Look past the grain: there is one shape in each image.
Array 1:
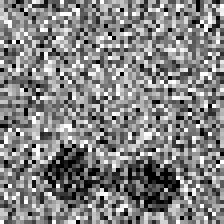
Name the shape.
dumbbell
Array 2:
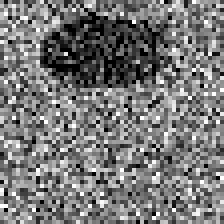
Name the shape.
ellipse
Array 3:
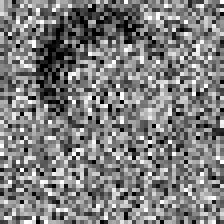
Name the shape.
crescent
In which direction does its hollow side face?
down and right
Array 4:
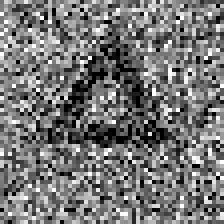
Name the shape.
triangle frame
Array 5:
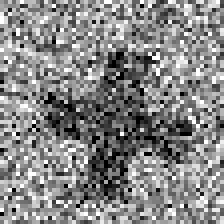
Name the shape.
cross
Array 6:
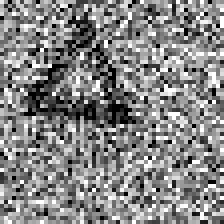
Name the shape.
triangle frame
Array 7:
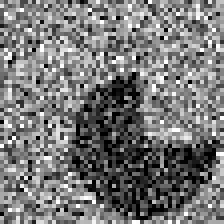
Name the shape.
disc with a wedge cut out
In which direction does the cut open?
up and right
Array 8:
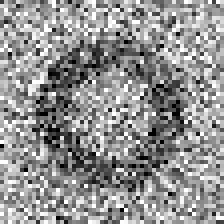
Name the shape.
ring
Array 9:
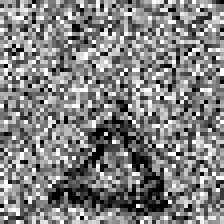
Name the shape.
triangle frame
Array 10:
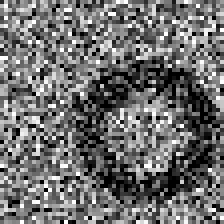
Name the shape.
ring
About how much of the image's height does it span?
two thirds
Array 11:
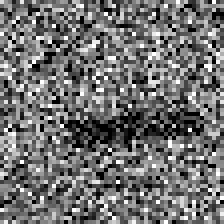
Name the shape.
bar
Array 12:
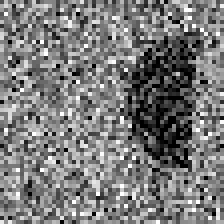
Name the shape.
half disc
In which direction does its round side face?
left
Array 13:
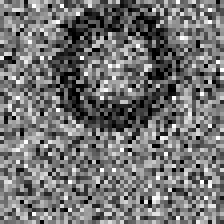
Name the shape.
ring
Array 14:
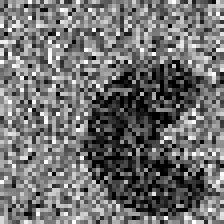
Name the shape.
disc with a wedge cut out
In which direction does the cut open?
right
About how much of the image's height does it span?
two thirds
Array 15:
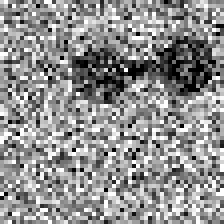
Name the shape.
dumbbell
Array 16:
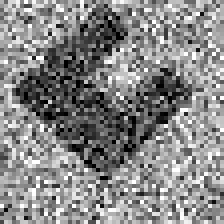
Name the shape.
square with a notch
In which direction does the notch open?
up and right
